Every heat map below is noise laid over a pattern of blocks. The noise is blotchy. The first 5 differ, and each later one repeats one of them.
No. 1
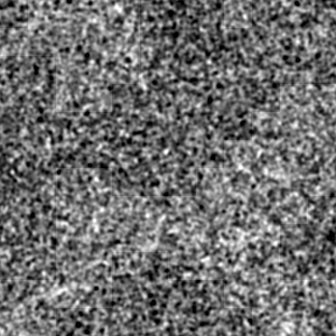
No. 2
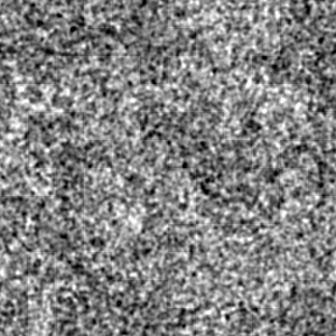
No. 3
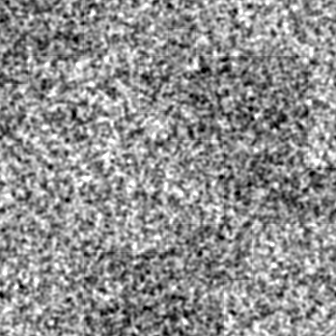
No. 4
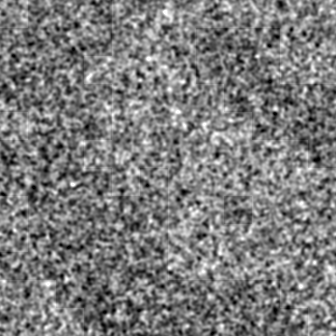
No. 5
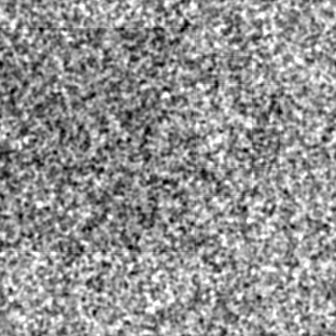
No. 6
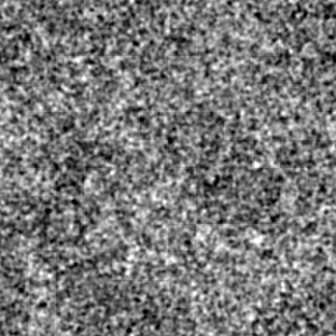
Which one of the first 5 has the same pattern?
2
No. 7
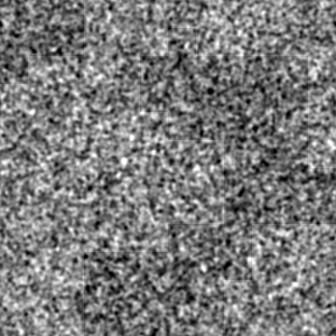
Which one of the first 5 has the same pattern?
3
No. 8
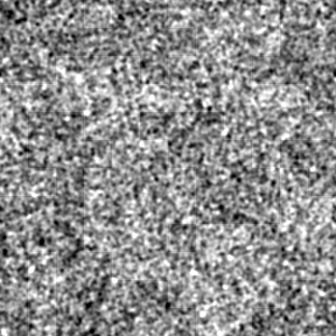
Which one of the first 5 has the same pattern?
2
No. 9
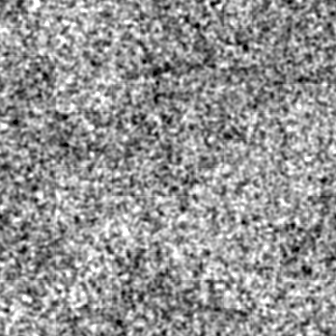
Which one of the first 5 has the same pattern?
1
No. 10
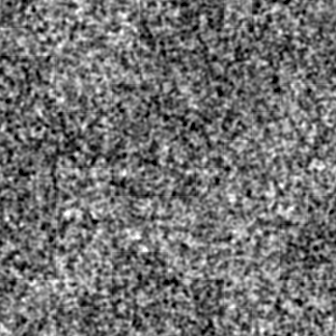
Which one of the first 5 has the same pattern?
1
